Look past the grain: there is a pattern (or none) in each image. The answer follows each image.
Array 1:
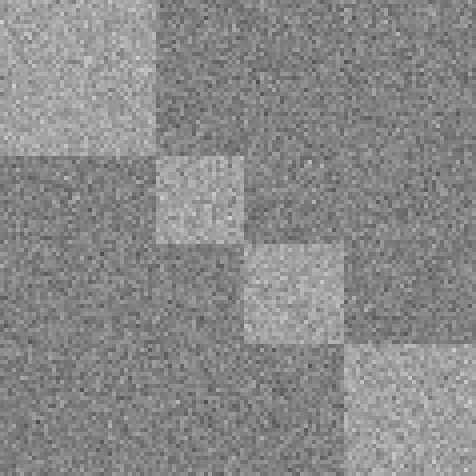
blocks along the diagonal
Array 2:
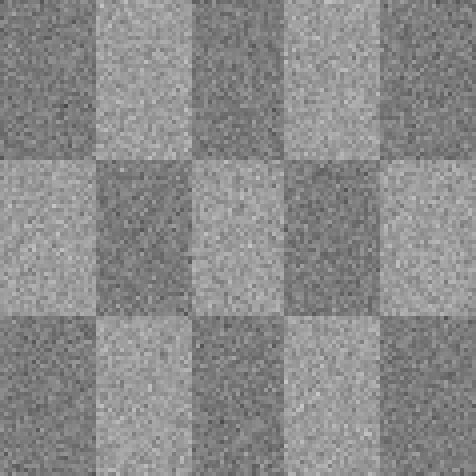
a checkerboard
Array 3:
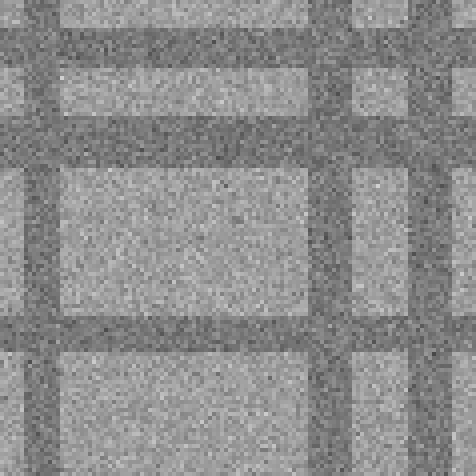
bands of rows crossing bands of columns
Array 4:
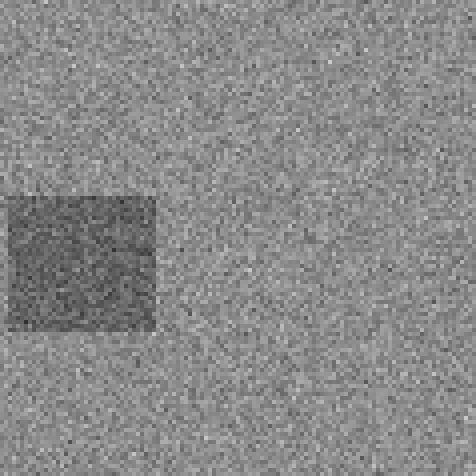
one block
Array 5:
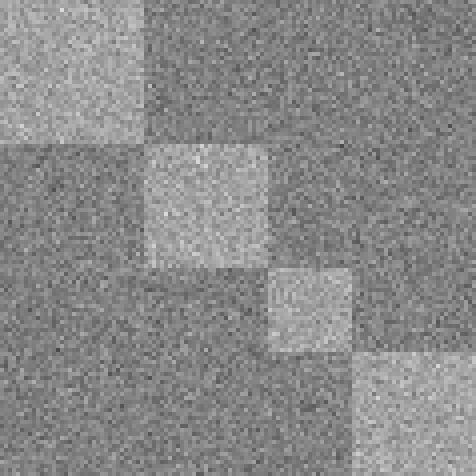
blocks along the diagonal
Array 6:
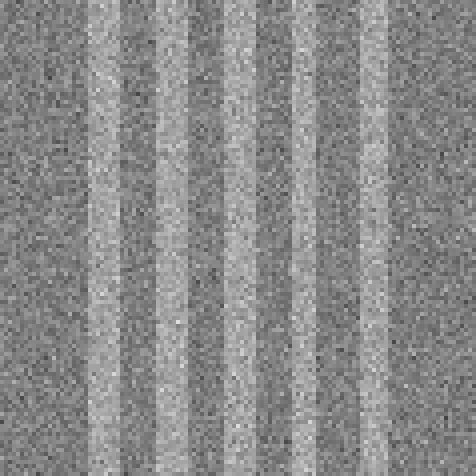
bands of columns
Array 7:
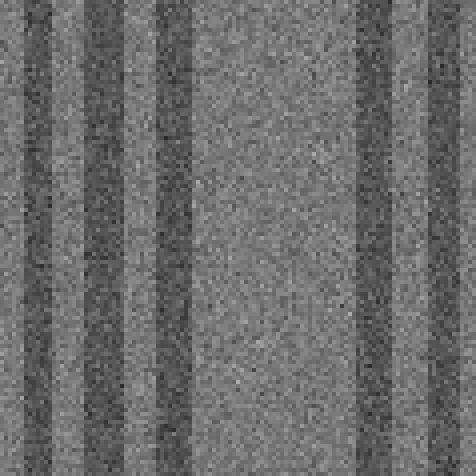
bands of columns
